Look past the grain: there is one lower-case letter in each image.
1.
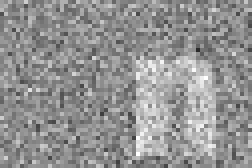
n
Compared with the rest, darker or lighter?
lighter
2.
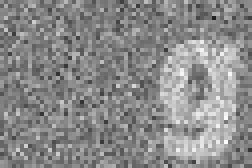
g
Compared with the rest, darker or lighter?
lighter
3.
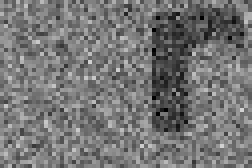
r
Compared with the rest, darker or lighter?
darker
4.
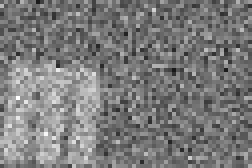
m
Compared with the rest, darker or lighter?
lighter
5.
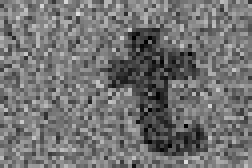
t
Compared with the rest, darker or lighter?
darker
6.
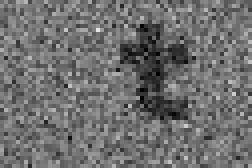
t
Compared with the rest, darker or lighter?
darker
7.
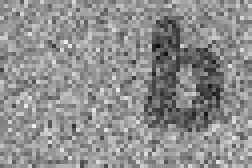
b
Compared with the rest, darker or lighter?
darker
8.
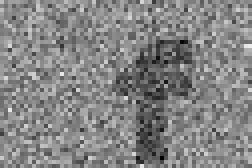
f
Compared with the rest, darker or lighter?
darker
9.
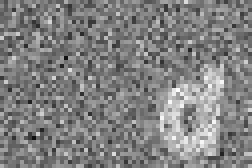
d
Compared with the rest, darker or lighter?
lighter
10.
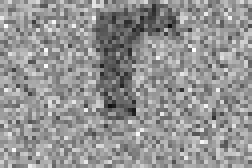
r
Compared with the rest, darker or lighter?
darker
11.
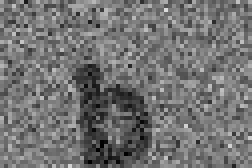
b
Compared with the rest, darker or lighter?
darker
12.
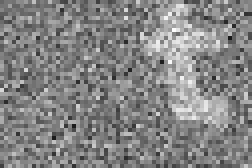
t
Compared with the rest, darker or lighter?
lighter
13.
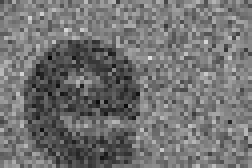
e
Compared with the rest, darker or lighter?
darker
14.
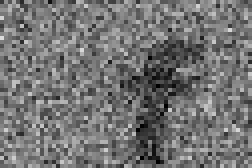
f
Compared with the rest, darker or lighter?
darker
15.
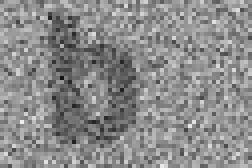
b
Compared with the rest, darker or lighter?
darker
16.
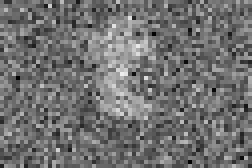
t
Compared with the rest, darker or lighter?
lighter
